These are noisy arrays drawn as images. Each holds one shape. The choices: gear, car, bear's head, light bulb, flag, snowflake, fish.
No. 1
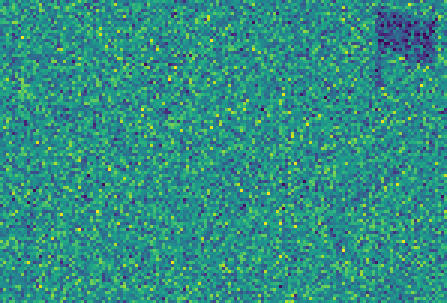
flag
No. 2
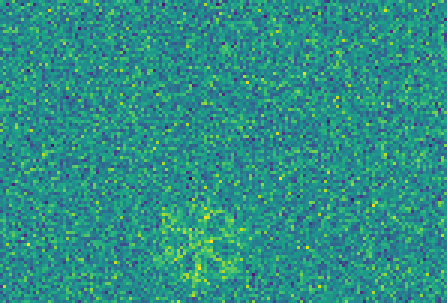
snowflake
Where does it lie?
bottom middle
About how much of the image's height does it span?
a third
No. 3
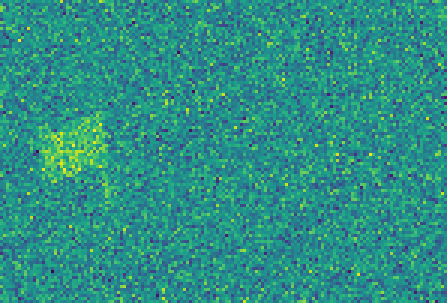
flag
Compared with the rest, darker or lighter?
lighter
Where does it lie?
middle left
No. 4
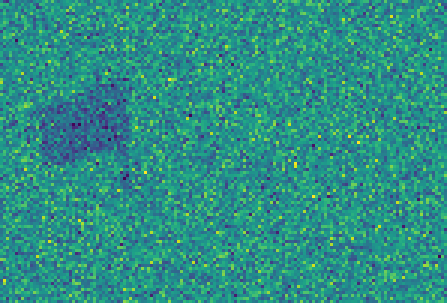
flag
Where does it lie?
middle left
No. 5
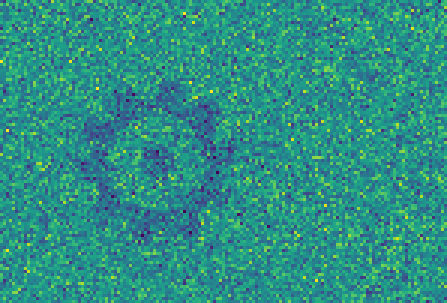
gear
